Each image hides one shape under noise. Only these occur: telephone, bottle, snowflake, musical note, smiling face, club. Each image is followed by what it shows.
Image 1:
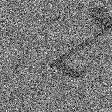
musical note
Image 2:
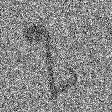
musical note
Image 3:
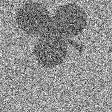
club
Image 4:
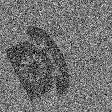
telephone
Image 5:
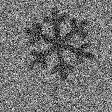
snowflake
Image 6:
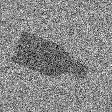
bottle
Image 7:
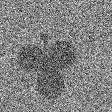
club
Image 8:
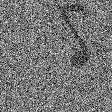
musical note
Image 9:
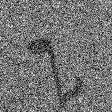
musical note
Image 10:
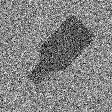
bottle
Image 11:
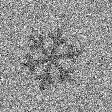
snowflake
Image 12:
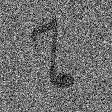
musical note
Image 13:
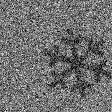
snowflake
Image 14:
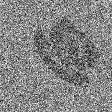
telephone
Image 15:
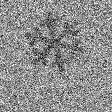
snowflake
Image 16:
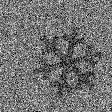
snowflake
